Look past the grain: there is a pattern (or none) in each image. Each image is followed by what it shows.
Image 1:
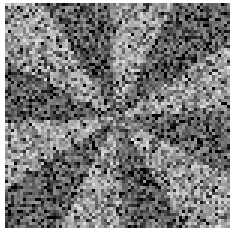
spokes from one point
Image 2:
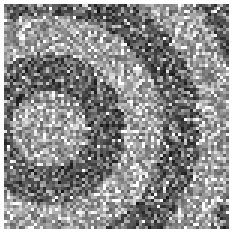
rings round one point
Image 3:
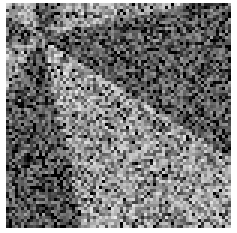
spokes from one point
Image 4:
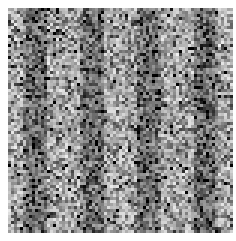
vertical stripes
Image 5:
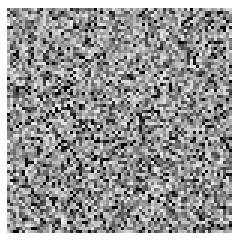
only noise
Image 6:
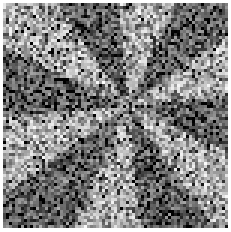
spokes from one point
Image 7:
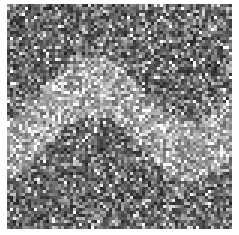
a wavy band
